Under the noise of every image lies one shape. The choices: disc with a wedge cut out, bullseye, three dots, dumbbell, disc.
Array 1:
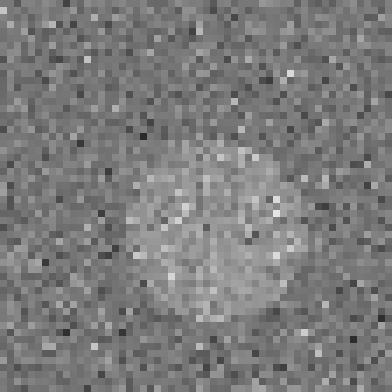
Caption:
light disc
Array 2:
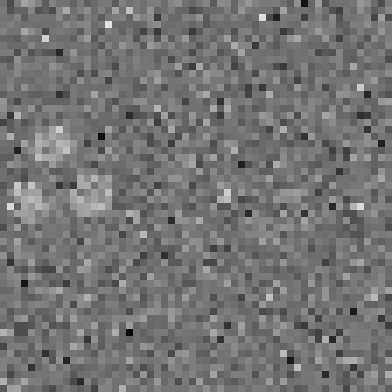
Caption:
light three dots, middle left
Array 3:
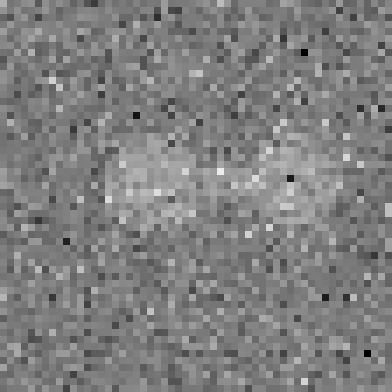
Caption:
light dumbbell
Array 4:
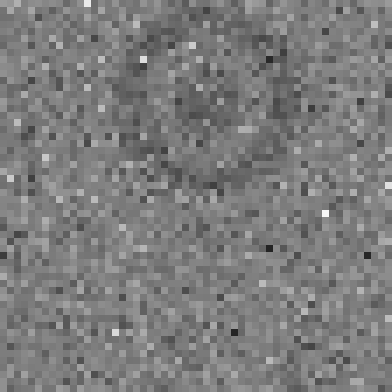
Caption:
dark bullseye
